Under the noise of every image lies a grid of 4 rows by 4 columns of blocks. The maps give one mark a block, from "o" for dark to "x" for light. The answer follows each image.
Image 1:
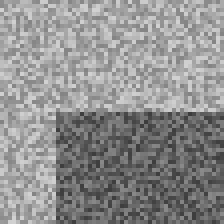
xxxx
xxxx
xooo
xooo
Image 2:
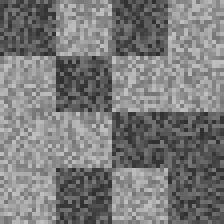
oxox
xoxx
xxoo
xoxo
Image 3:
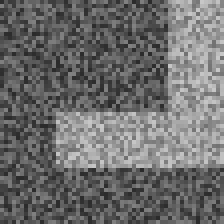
ooox
ooox
oxxx
oooo
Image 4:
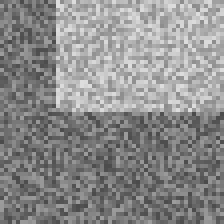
oxxx
oxxx
oooo
oooo
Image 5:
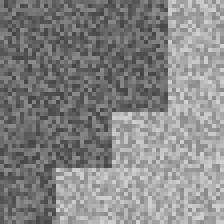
ooox
ooox
ooxx
oxxx
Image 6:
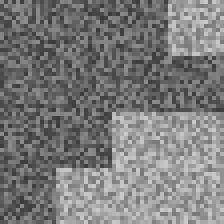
ooox
oooo
ooxx
oxxx
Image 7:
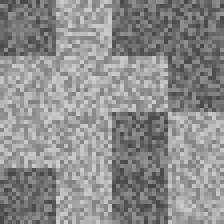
oxoo
xxxo
xxox
oxox
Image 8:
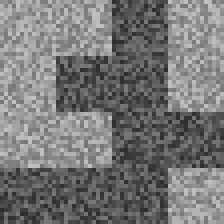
xxox
xoox
xxoo
ooox
